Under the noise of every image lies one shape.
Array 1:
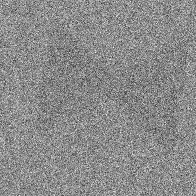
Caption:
dark bow tie
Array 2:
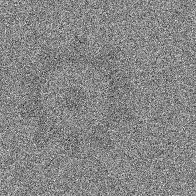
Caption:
dark gear
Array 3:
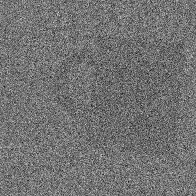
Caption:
dark cup
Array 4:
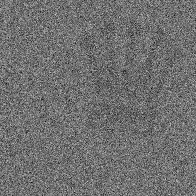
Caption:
dark chess queen
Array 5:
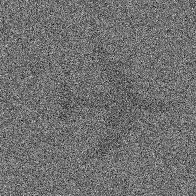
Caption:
dark airplane
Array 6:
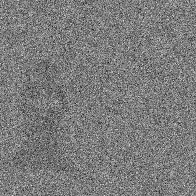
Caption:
dark chess bishop
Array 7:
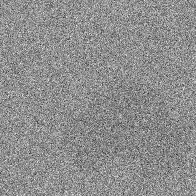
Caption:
dark car
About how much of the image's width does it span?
two thirds
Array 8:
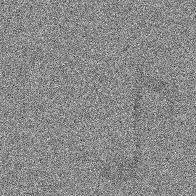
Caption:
dark musical note
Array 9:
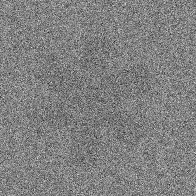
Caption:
dark asterisk
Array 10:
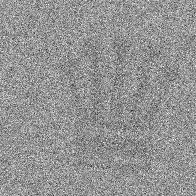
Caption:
dark chess queen
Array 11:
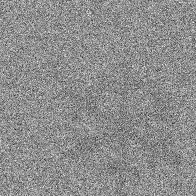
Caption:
dark snowflake
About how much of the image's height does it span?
two thirds
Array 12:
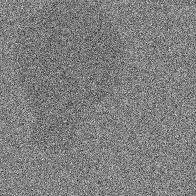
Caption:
dark light bulb
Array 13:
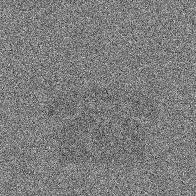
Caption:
dark telephone
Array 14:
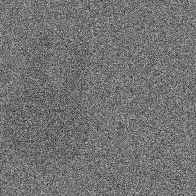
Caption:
dark rabbit's head
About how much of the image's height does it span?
two thirds
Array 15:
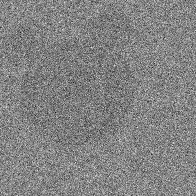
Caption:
dark bear's head
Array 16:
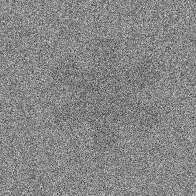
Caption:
dark asterisk
